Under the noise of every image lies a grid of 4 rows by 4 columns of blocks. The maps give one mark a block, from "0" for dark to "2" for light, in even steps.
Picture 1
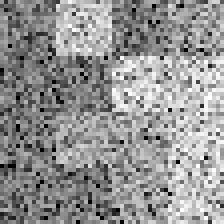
0 2 0 1
0 0 2 2
0 1 1 2
0 0 1 2
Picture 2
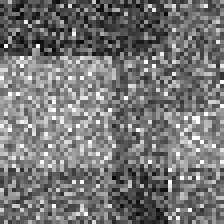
0 0 0 1
2 2 1 1
2 2 1 2
1 1 0 1
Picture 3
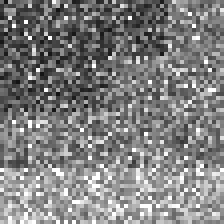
0 0 0 1
0 0 1 1
1 1 1 1
2 2 2 2
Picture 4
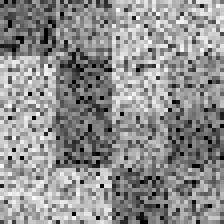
0 1 2 2
2 0 2 1
2 0 1 0
2 2 0 1
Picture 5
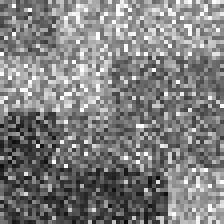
1 2 2 2
2 2 1 1
0 1 1 1
0 0 0 2
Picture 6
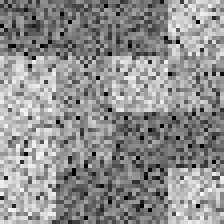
0 0 0 2
2 1 2 1
2 1 0 0
2 0 0 2
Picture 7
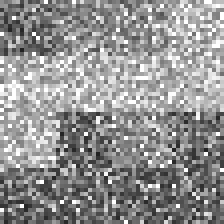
0 1 1 2
2 2 2 2
2 0 1 0
0 0 0 0
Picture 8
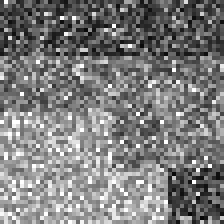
0 0 0 0
1 1 1 1
2 2 1 1
2 2 2 0
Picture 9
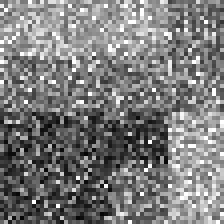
2 2 2 1
1 1 1 1
0 0 0 2
0 0 1 2
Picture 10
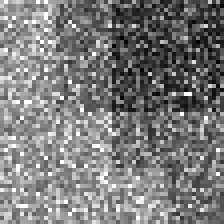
2 1 0 0
2 1 0 0
2 2 1 1
2 2 2 1
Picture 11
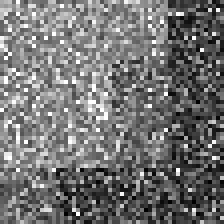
2 2 2 0
2 2 1 0
2 2 1 0
1 0 0 0
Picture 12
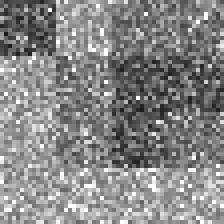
0 2 1 1
2 1 0 0
2 1 0 1
2 2 2 2
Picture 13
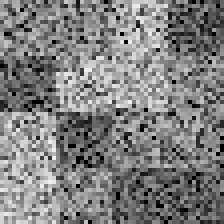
1 1 2 0
0 2 2 1
2 0 1 1
2 1 0 0
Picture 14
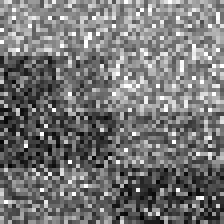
2 2 2 2
0 1 2 2
0 0 1 1
1 1 0 0
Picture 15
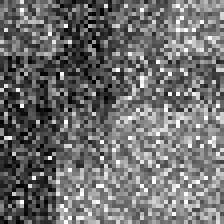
1 0 1 2
0 0 1 1
0 1 2 2
0 2 2 2
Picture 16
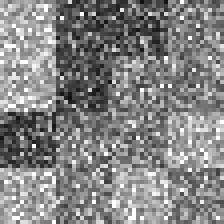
2 0 0 1
2 0 1 1
0 1 1 2
2 1 2 1
